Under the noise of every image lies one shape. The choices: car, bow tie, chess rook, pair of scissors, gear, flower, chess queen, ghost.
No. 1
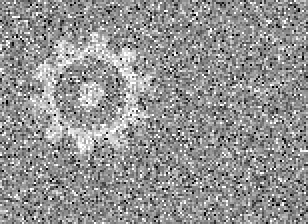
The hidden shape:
gear
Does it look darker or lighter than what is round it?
lighter
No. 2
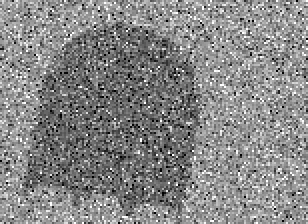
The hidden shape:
ghost
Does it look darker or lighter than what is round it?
darker
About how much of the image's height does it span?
nearly all
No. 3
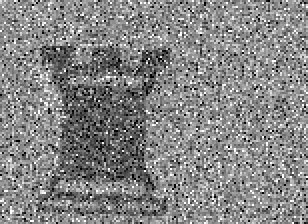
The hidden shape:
chess rook
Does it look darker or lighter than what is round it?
darker
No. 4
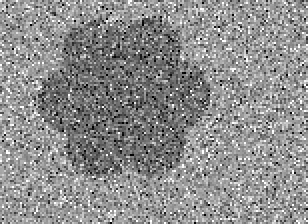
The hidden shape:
flower
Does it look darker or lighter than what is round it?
darker
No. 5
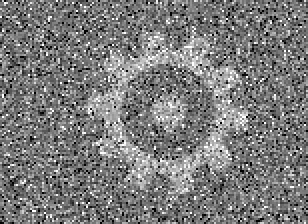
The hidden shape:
gear
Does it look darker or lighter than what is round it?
lighter
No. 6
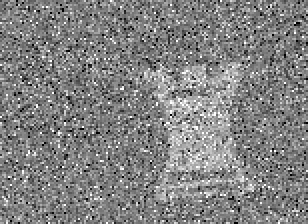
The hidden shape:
chess rook
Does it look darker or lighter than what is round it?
lighter
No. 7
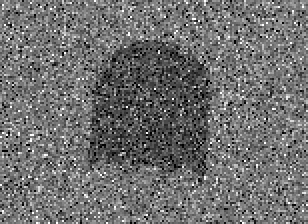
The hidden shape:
ghost
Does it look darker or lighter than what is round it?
darker
